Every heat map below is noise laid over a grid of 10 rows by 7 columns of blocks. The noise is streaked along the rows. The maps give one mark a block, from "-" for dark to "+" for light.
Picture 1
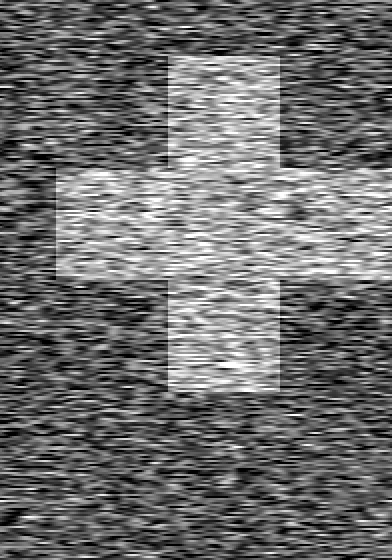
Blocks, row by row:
-------
---++--
---++--
-++++++
-++++++
---++--
---++--
-------
-------
-------
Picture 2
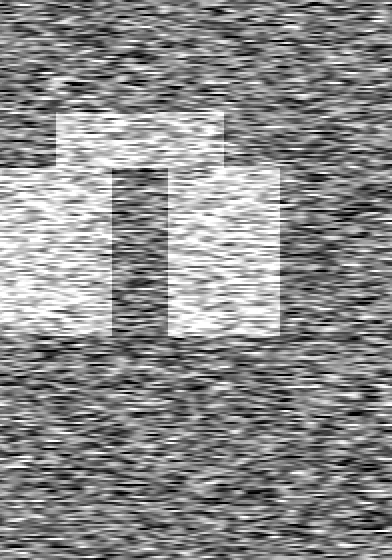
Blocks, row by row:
-------
-------
-+++---
++-++--
++-++--
++-++--
-------
-------
-------
-------
